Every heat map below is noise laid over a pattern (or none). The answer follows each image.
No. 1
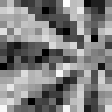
spokes from one point
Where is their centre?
middle right
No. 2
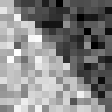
a sharp edge
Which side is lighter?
bottom left
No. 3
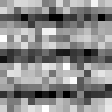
horizontal stripes
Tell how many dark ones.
3
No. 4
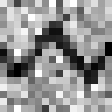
a wavy band
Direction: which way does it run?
left to right
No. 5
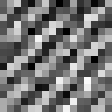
diagonal stripes
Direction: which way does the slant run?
bottom left to top right
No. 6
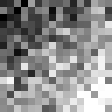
a smooth slope
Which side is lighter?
bottom right
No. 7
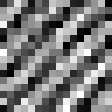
diagonal stripes
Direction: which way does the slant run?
bottom left to top right
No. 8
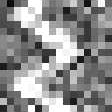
a wavy band
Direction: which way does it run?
top to bottom
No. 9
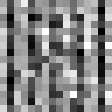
vertical stripes
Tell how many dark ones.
5
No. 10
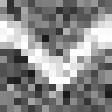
a wavy band
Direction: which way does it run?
left to right
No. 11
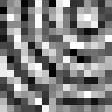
rings round one point
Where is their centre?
top right
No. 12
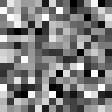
only noise
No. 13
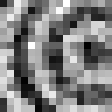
rings round one point
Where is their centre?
middle right
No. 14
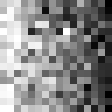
a smooth slope
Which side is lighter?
left
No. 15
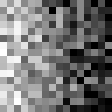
a smooth slope
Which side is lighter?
left
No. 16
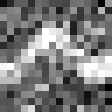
a wavy band
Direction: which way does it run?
left to right
